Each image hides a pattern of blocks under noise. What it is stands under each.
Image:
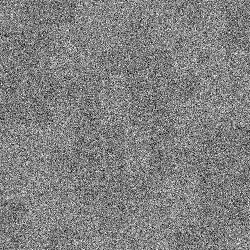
the same after a half turn
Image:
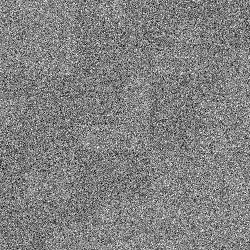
mirrored about the diagonal from the top left
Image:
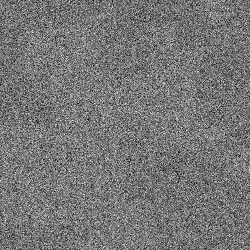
no symmetry
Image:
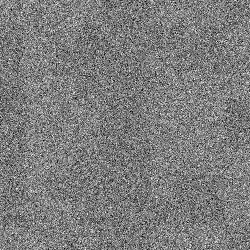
top and bottom mirror each other
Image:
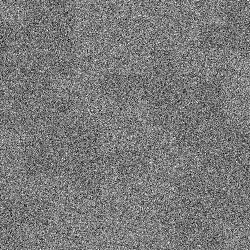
the same after a half turn
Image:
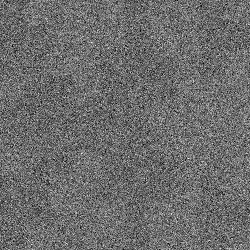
top and bottom mirror each other
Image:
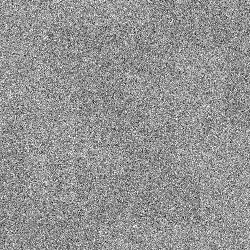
the same after a half turn
